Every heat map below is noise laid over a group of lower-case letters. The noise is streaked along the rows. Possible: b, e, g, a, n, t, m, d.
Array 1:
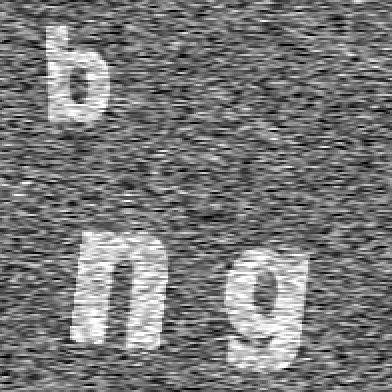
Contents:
top left: light b; bottom left: light n; bottom right: light g
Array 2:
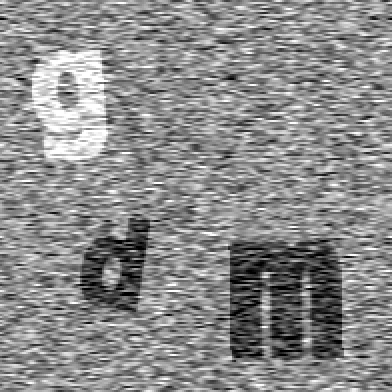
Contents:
top left: light g; bottom left: dark d; bottom right: dark m
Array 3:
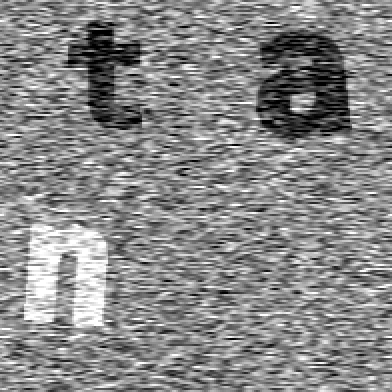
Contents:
top left: dark t; top right: dark a; bottom left: light n
